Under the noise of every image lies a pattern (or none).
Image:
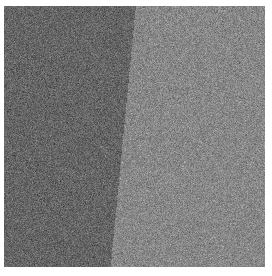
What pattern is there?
a sharp edge
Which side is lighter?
right
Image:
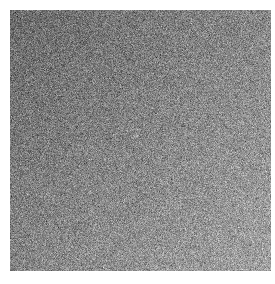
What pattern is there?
a smooth slope
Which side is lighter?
bottom right
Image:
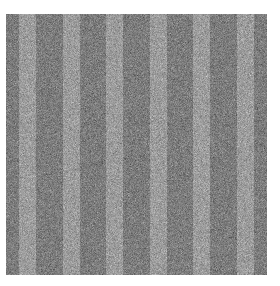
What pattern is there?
vertical stripes
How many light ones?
6
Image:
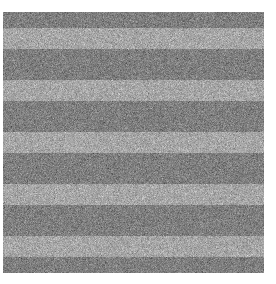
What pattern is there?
horizontal stripes
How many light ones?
5
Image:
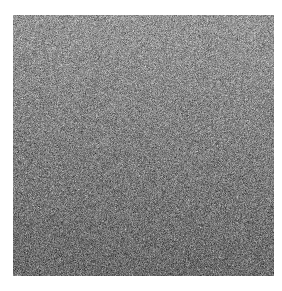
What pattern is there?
a smooth slope
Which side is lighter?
top
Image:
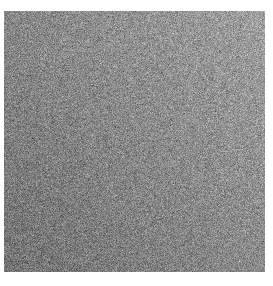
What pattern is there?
a smooth slope
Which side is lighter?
top right
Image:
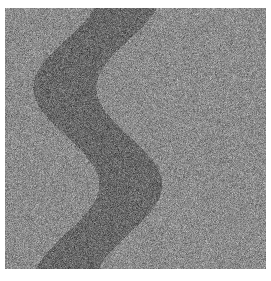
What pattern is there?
a wavy band
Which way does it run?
top to bottom
